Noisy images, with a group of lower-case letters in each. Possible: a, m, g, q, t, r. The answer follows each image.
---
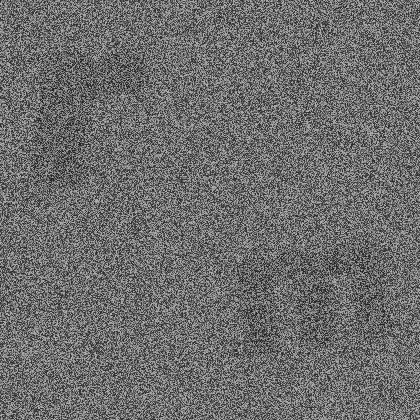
top left: dark r; bottom right: dark m
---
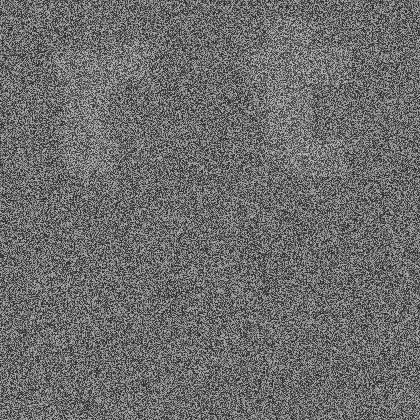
top left: light r; top right: light t
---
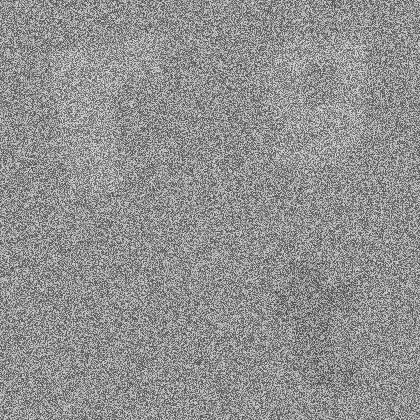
top left: light r; top right: light g; bottom right: dark t
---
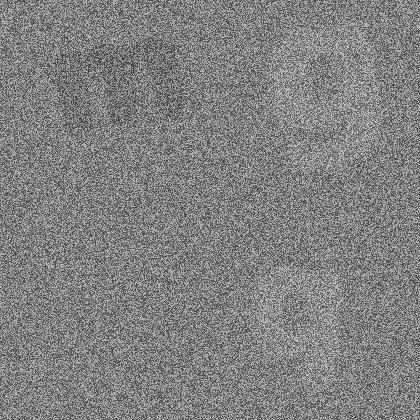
top left: dark m; top right: light g; bottom right: light q
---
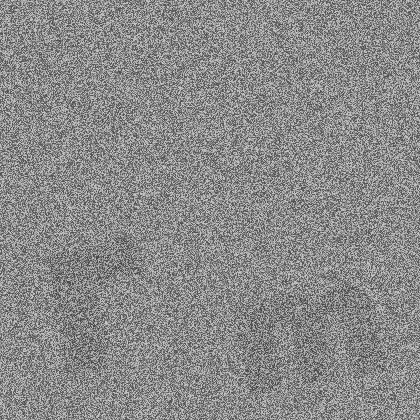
bottom left: dark r; bottom right: dark m
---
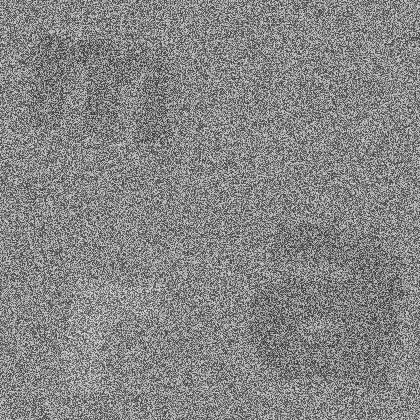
top left: dark m; bottom left: light r; bottom right: dark a
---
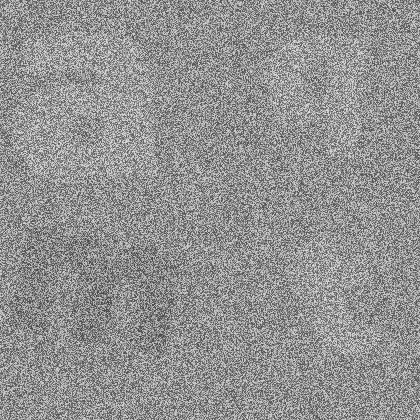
top left: light a; top right: light q; bottom left: dark m; bottom right: light t
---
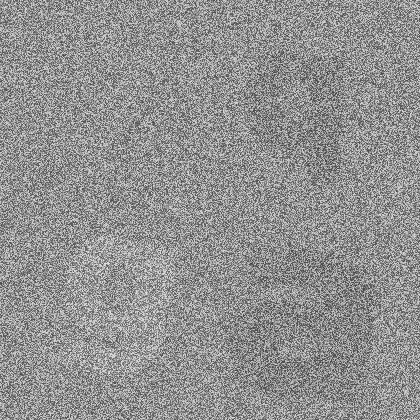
top right: dark q; bottom left: light g; bottom right: dark a
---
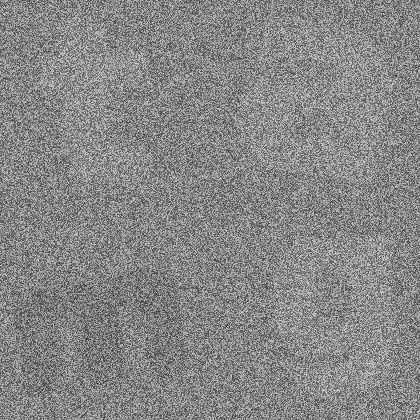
top left: light t; top right: light a; bottom left: dark m; bottom right: light g
